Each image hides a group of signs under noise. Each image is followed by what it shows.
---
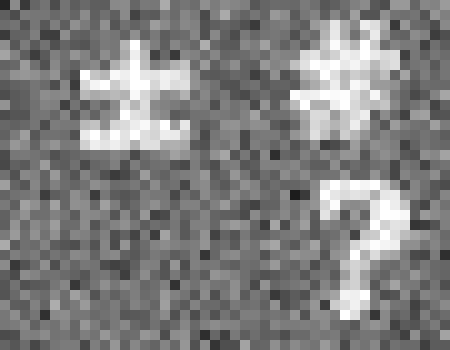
top left: light plus-minus sign; top right: light hash sign; bottom right: light question mark
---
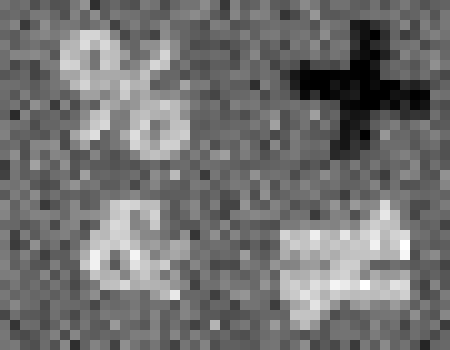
top left: light percent sign; top right: dark plus sign; bottom left: light ampersand; bottom right: light not-equal sign
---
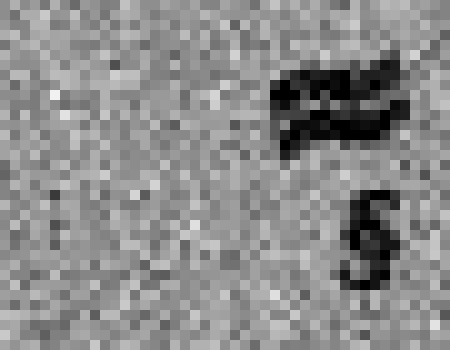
top right: dark approximately sign; bottom right: dark section sign
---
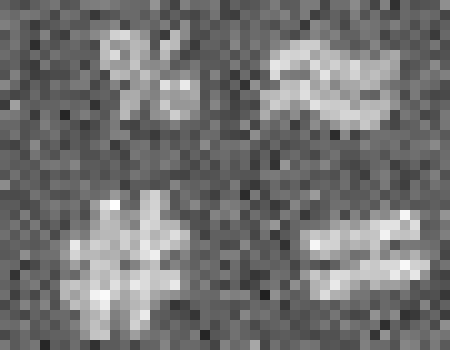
top left: light percent sign; top right: light approximately sign; bottom left: light hash sign; bottom right: light equals sign
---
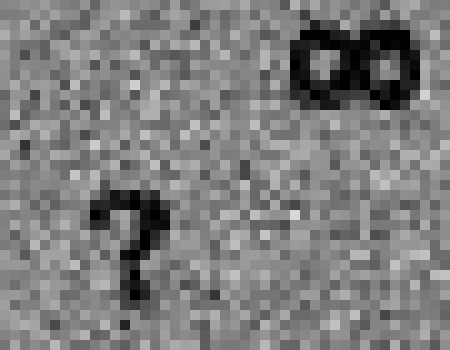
top right: dark infinity sign; bottom left: dark question mark
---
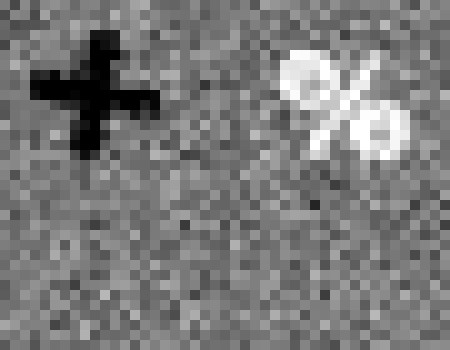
top left: dark plus sign; top right: light percent sign
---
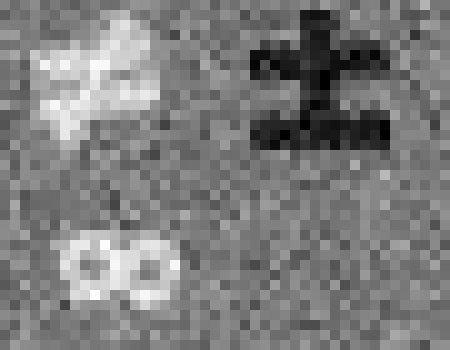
top left: light not-equal sign; top right: dark plus-minus sign; bottom left: light infinity sign
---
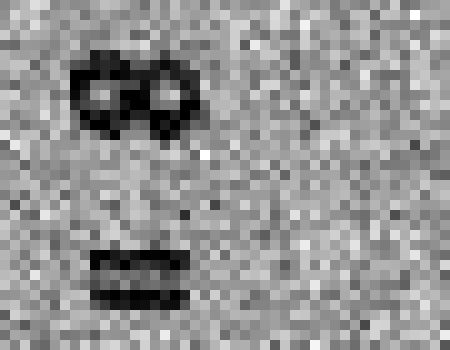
top left: dark infinity sign; bottom left: dark equals sign
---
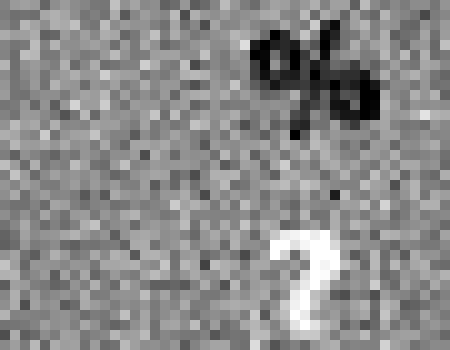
top right: dark percent sign; bottom right: light question mark
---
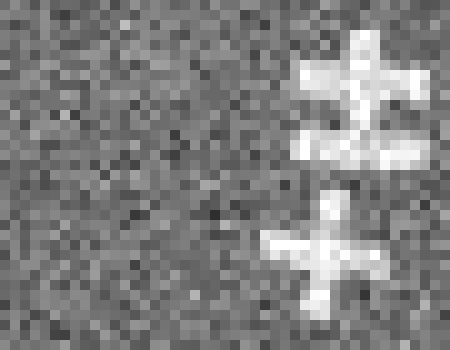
top right: light plus-minus sign; bottom right: light plus sign
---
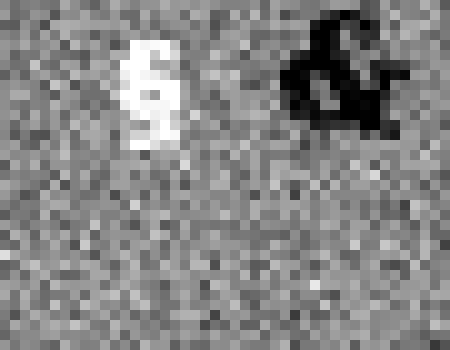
top left: light section sign; top right: dark ampersand
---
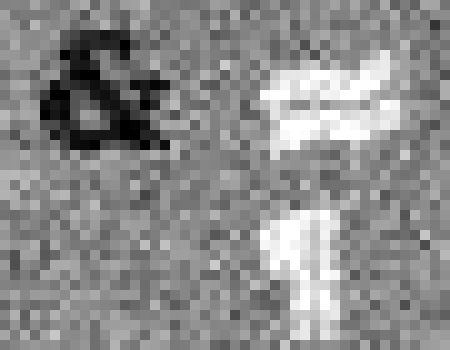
top left: dark ampersand; top right: light approximately sign; bottom right: light pilcrow
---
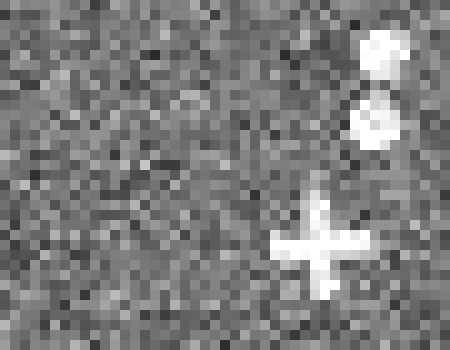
top right: light colon; bottom right: light plus sign
